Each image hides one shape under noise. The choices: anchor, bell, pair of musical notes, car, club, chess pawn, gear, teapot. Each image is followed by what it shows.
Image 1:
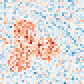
red club
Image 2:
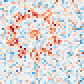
red gear
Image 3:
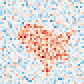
red bell
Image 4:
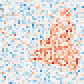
red chess pawn
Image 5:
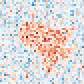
red bell
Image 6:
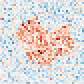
red car
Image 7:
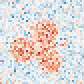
red club
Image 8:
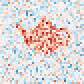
red teapot
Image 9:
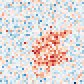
red teapot
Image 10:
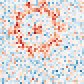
red gear
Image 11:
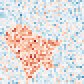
red bell
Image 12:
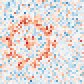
red gear
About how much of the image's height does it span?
two thirds
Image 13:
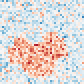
red car
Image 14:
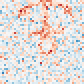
red anchor
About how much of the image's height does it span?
two thirds
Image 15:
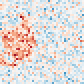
red teapot
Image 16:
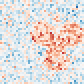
red club
